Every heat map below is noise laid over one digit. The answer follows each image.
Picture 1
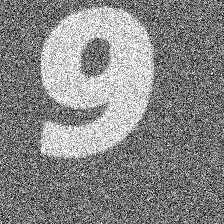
9
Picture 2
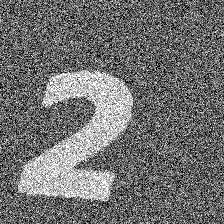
2
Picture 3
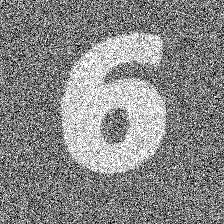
6
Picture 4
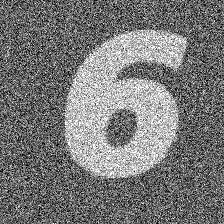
6
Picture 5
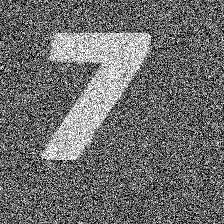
7
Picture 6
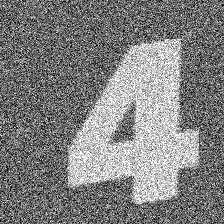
4
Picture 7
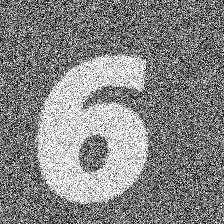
6
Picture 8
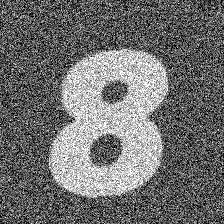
8
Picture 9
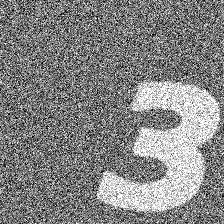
3
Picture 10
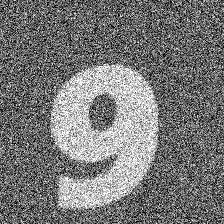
9
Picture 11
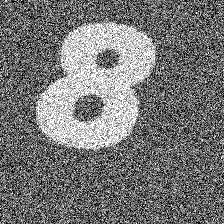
8
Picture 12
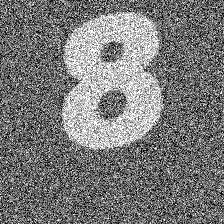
8
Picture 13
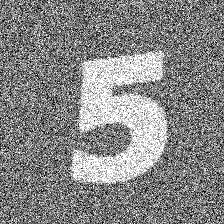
5
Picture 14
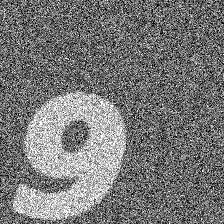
9
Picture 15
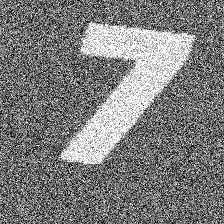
7
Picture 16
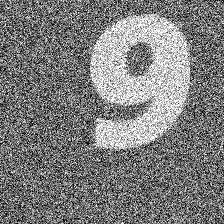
9
